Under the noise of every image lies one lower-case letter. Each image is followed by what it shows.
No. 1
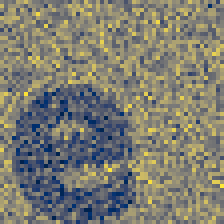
e
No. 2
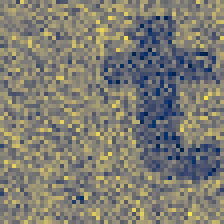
t
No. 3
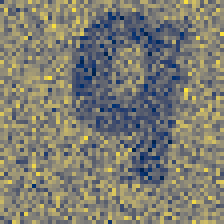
q
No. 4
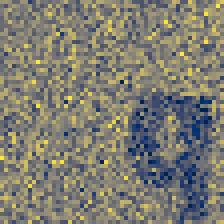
q
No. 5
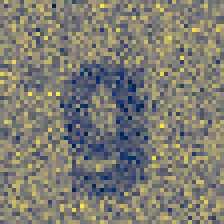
g
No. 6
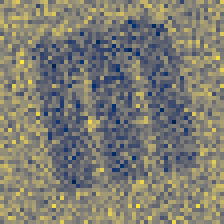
m
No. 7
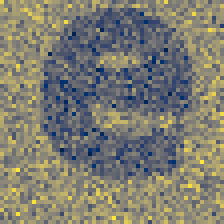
e
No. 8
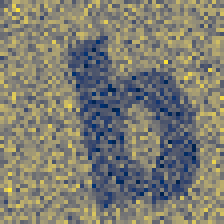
b
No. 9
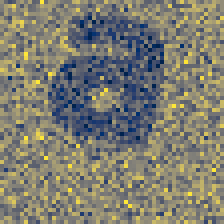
a
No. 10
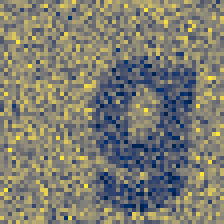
g
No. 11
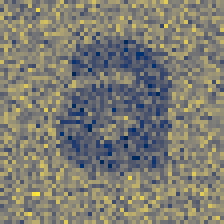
a
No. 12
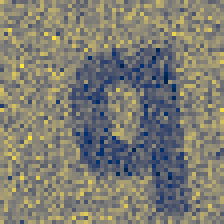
q
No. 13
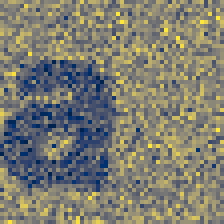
a
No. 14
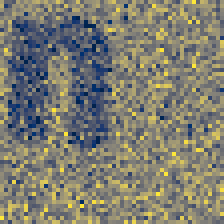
n
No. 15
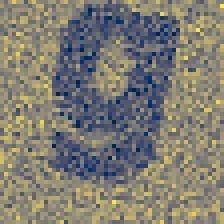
g
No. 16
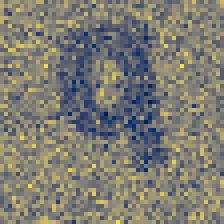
q
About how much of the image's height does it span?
two thirds
